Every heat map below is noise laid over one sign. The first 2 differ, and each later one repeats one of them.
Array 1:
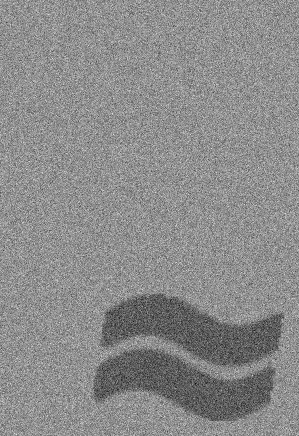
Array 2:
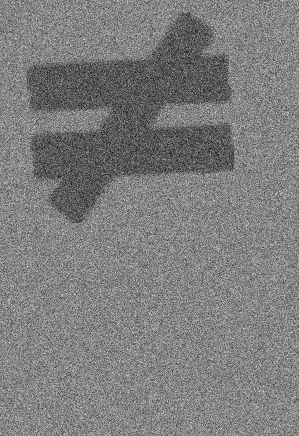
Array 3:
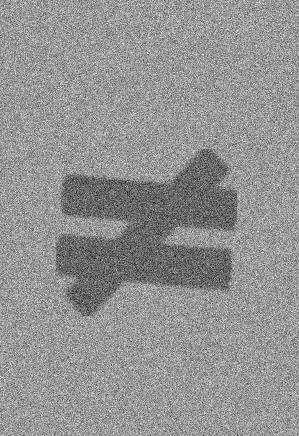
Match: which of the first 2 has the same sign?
2
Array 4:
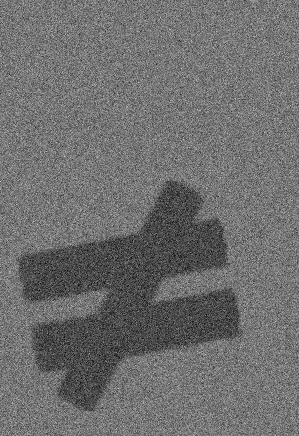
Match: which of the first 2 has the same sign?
2
